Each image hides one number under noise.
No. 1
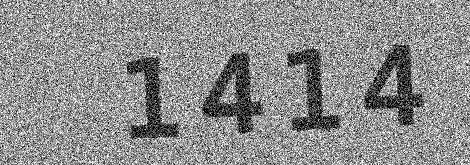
1414
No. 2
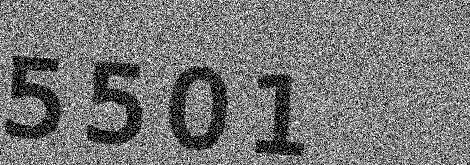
5501
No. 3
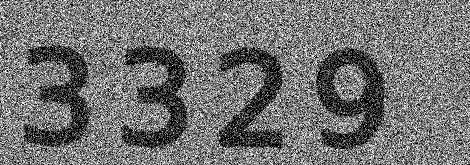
3329
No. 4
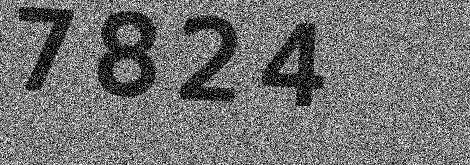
7824
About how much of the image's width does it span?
two thirds
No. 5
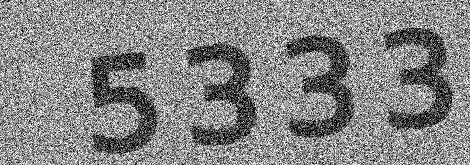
5333
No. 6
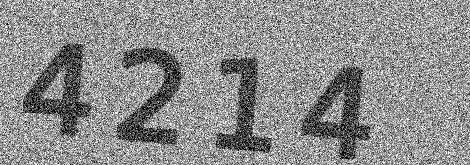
4214
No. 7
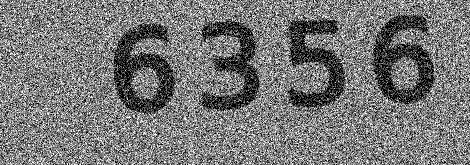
6356
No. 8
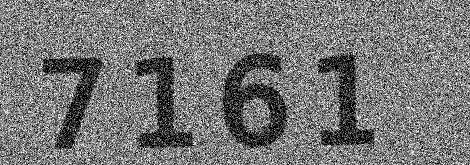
7161
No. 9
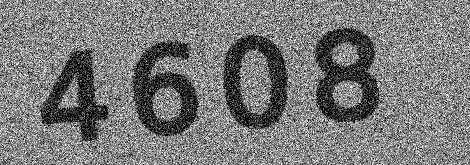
4608
